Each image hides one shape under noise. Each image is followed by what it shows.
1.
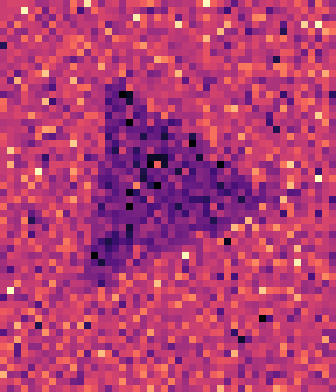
triangle
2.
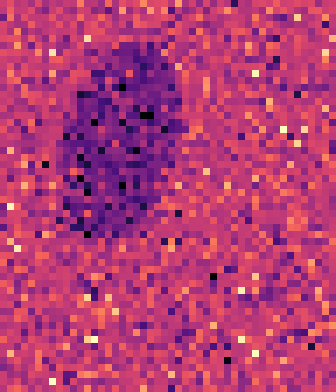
ellipse
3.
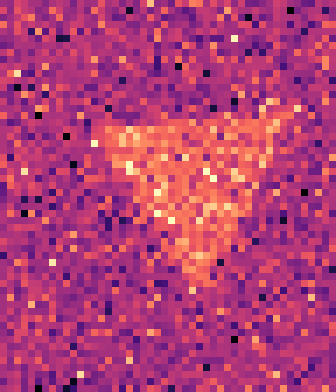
triangle
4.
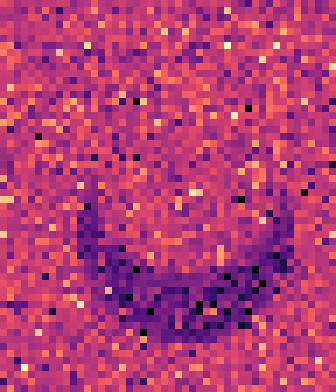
crescent
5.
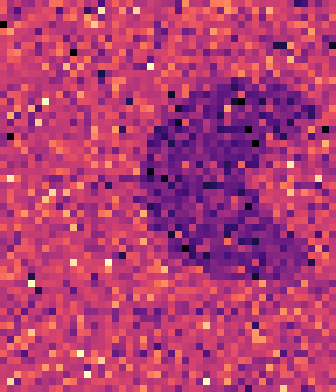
disc with a wedge cut out
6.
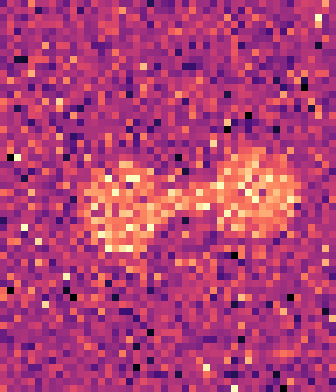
dumbbell
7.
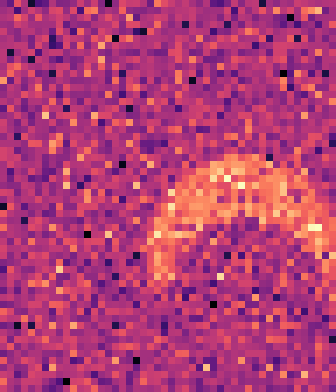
crescent
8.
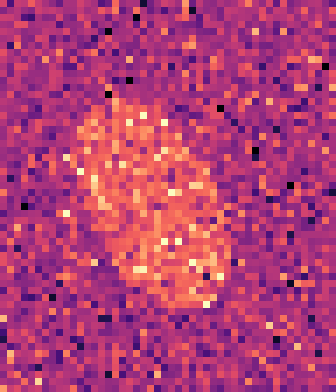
ellipse
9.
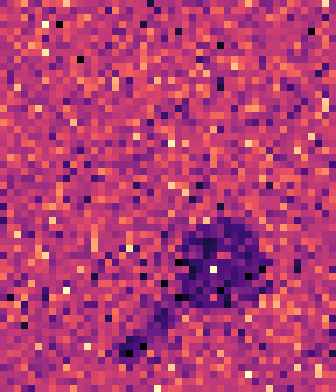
lollipop
